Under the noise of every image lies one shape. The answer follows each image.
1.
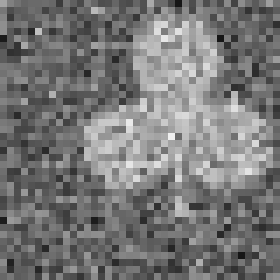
light club
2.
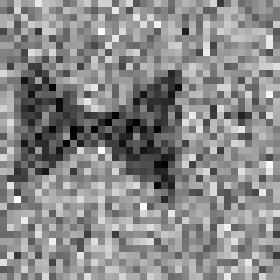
dark bow tie
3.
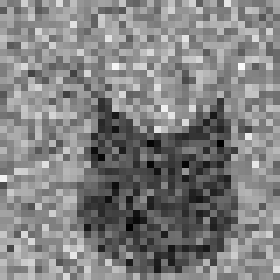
dark cat's head
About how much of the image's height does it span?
two thirds
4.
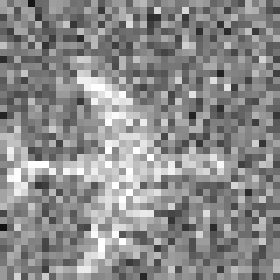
light airplane
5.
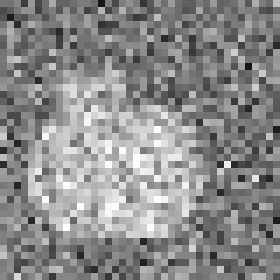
light apple
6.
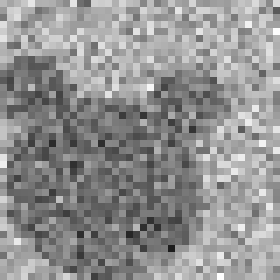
dark bear's head
